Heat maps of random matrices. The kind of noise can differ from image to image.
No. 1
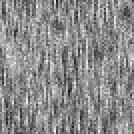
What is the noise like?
streaked along the columns
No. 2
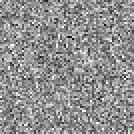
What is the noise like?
independent entries
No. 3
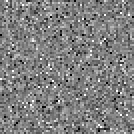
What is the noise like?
heavy tails
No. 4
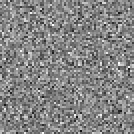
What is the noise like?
low rank plus noise
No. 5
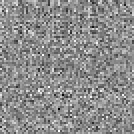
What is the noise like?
low rank plus noise
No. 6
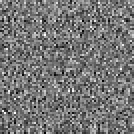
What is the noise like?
low rank plus noise
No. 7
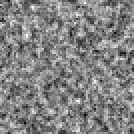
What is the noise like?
blotchy
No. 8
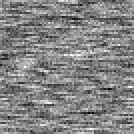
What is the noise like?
streaked along the rows
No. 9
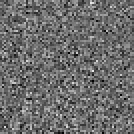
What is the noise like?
low rank plus noise
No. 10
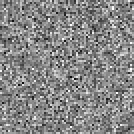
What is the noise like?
independent entries
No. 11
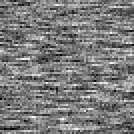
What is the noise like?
streaked along the rows
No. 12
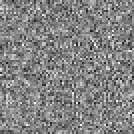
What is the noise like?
low rank plus noise
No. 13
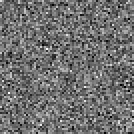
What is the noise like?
independent entries
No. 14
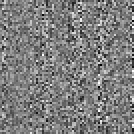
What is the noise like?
columns of uneven size
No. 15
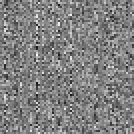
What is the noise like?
columns of uneven size
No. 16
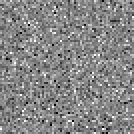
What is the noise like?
heavy tails
